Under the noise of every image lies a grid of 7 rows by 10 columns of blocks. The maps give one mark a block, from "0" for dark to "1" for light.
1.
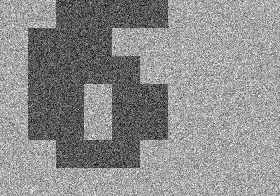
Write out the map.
1 1 0 0 0 0 1 1 1 1
1 0 0 0 1 1 1 1 1 1
1 0 0 0 0 1 1 1 1 1
1 0 0 1 0 0 1 1 1 1
1 0 0 1 0 0 1 1 1 1
1 1 0 0 0 1 1 1 1 1
1 1 1 1 1 1 1 1 1 1
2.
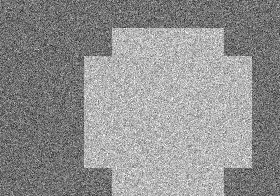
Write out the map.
0 0 0 0 0 0 0 0 0 0
0 0 0 0 1 1 1 1 0 0
0 0 0 1 1 1 1 1 1 0
0 0 0 1 1 1 1 1 1 0
0 0 0 1 1 1 1 1 1 0
0 0 0 1 1 1 1 1 1 0
0 0 0 0 1 1 1 1 0 0
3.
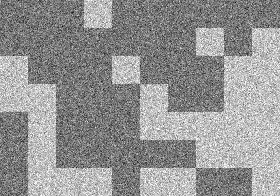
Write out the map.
0 0 0 1 0 0 0 0 0 0
0 0 0 0 0 0 0 1 0 1
1 0 0 0 1 0 0 0 1 1
1 1 0 0 0 1 0 0 1 1
0 1 0 0 0 1 1 1 1 1
0 1 0 0 0 0 0 1 1 1
0 1 1 1 0 1 1 0 0 1
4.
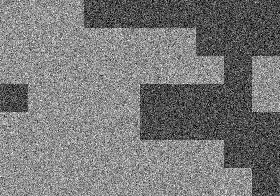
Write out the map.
1 1 1 0 0 0 0 0 0 0
1 1 1 1 1 1 1 0 0 0
1 1 1 1 1 1 1 1 0 1
0 1 1 1 1 0 0 0 0 1
1 1 1 1 1 0 0 0 0 0
1 1 1 1 1 1 1 1 0 0
1 1 1 1 1 1 1 1 1 0
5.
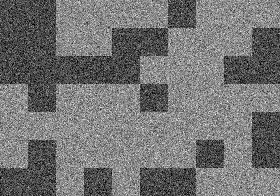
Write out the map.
0 0 1 1 1 1 0 1 1 1
0 0 1 1 0 0 1 1 1 0
0 0 0 0 0 1 1 1 0 0
1 0 1 1 1 0 1 1 1 1
1 1 1 1 1 1 1 1 1 0
1 0 1 1 1 1 1 0 1 0
0 0 1 0 1 0 0 1 1 1
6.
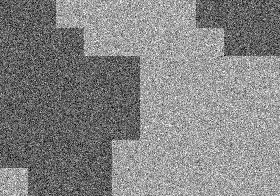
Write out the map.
0 0 1 1 1 1 1 0 0 0
0 0 0 1 1 1 1 1 0 0
0 0 0 0 0 1 1 1 1 1
0 0 0 0 0 1 1 1 1 1
0 0 0 0 0 1 1 1 1 1
0 0 0 0 1 1 1 1 1 1
1 0 0 0 1 1 1 1 1 1
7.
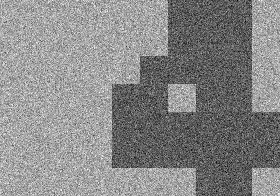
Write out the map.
1 1 1 1 1 1 0 0 0 1
1 1 1 1 1 1 0 0 0 1
1 1 1 1 1 0 0 0 0 1
1 1 1 1 0 0 1 0 0 1
1 1 1 1 0 0 0 0 0 0
1 1 1 1 0 0 0 0 0 0
1 1 1 1 1 1 1 0 0 1
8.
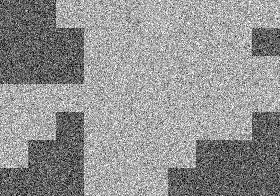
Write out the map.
0 0 1 1 1 1 1 1 1 1
0 0 0 1 1 1 1 1 1 0
0 0 0 1 1 1 1 1 1 1
1 1 1 1 1 1 1 1 1 1
1 1 0 1 1 1 1 1 1 0
1 0 0 1 1 1 1 0 0 0
0 0 0 1 1 1 0 0 0 0
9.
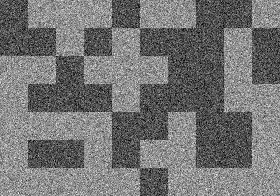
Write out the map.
0 1 1 1 0 1 1 0 0 1
0 0 1 0 1 0 0 0 1 0
1 1 0 1 1 1 0 0 1 0
1 0 0 0 1 0 0 0 1 1
1 1 1 1 0 0 1 0 0 1
1 0 0 1 0 1 1 0 0 1
1 1 1 1 1 0 1 1 1 1
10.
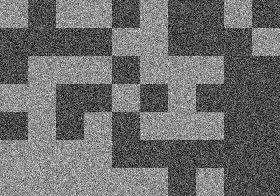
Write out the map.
1 0 1 1 0 1 0 0 1 0
0 0 0 0 1 1 0 0 0 1
0 1 1 1 0 1 1 1 0 0
1 1 0 0 1 0 1 0 0 0
0 1 0 1 0 1 1 1 0 0
1 1 1 1 0 0 0 0 0 0
1 1 1 1 1 1 0 1 0 0
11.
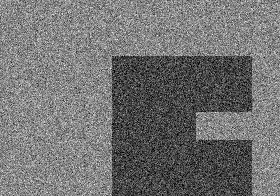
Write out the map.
1 1 1 1 1 1 1 1 1 1
1 1 1 1 1 1 1 1 1 1
1 1 1 1 0 0 0 0 0 1
1 1 1 1 0 0 0 0 0 1
1 1 1 1 0 0 0 1 1 1
1 1 1 1 0 0 0 0 0 1
1 1 1 1 0 0 0 0 0 1
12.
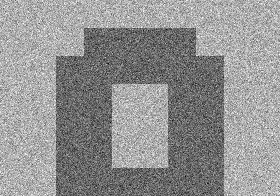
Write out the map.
1 1 1 1 1 1 1 1 1 1
1 1 1 0 0 0 0 1 1 1
1 1 0 0 0 0 0 0 1 1
1 1 0 0 1 1 0 0 1 1
1 1 0 0 1 1 0 0 1 1
1 1 0 0 1 1 0 0 1 1
1 1 0 0 0 0 0 0 1 1
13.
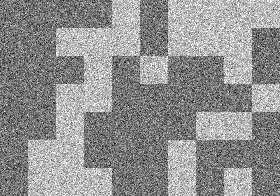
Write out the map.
0 0 0 0 1 0 1 1 1 1
0 0 1 1 1 0 1 1 1 0
0 0 0 1 0 1 0 0 1 0
0 0 1 1 0 0 0 0 0 1
0 0 1 0 0 0 0 1 1 0
0 1 1 0 0 0 1 0 0 0
0 1 1 1 0 0 1 0 1 0
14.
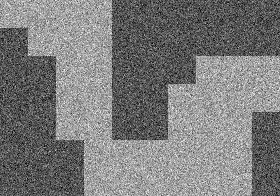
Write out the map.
1 1 1 1 0 0 0 0 0 0
0 1 1 1 0 0 0 0 0 0
0 0 1 1 0 0 0 1 1 1
0 0 1 1 0 0 1 1 1 1
0 0 1 1 0 0 1 1 1 0
0 0 0 1 1 1 1 1 1 0
0 0 0 1 1 1 1 1 1 0
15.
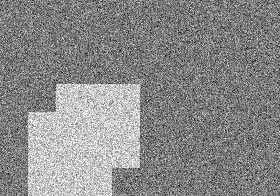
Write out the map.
0 0 0 0 0 0 0 0 0 0
0 0 0 0 0 0 0 0 0 0
0 0 0 0 0 0 0 0 0 0
0 0 1 1 1 0 0 0 0 0
0 1 1 1 1 0 0 0 0 0
0 1 1 1 1 0 0 0 0 0
0 1 1 1 0 0 0 0 0 0
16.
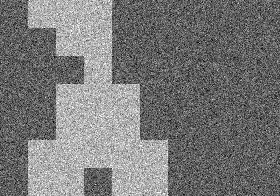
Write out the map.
0 1 1 1 0 0 0 0 0 0
0 0 1 1 0 0 0 0 0 0
0 0 0 1 0 0 0 0 0 0
0 0 1 1 1 0 0 0 0 0
0 0 1 1 1 0 0 0 0 0
0 1 1 1 1 1 0 0 0 0
0 1 1 0 1 1 0 0 0 0
